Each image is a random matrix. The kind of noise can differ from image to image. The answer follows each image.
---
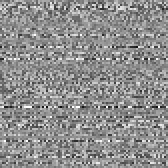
rows of uneven size
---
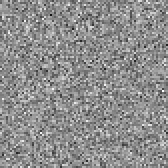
independent entries
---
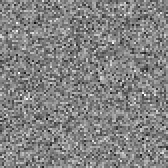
independent entries
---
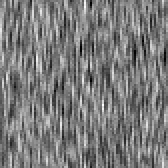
streaked along the columns
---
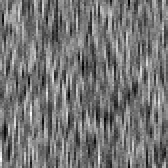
streaked along the columns
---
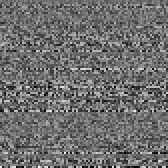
rows of uneven size
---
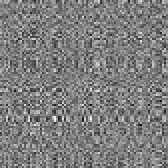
low rank plus noise
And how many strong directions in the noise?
two
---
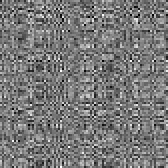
low rank plus noise
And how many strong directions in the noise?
two
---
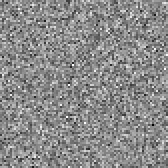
independent entries
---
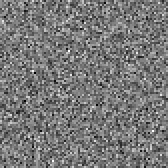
independent entries
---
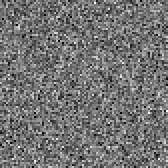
independent entries
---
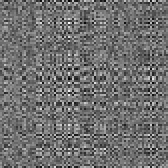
low rank plus noise
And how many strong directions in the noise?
one
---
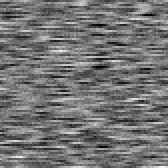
streaked along the rows
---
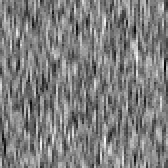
streaked along the columns
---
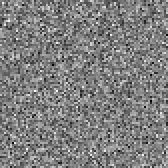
independent entries
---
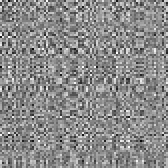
low rank plus noise
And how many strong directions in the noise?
two
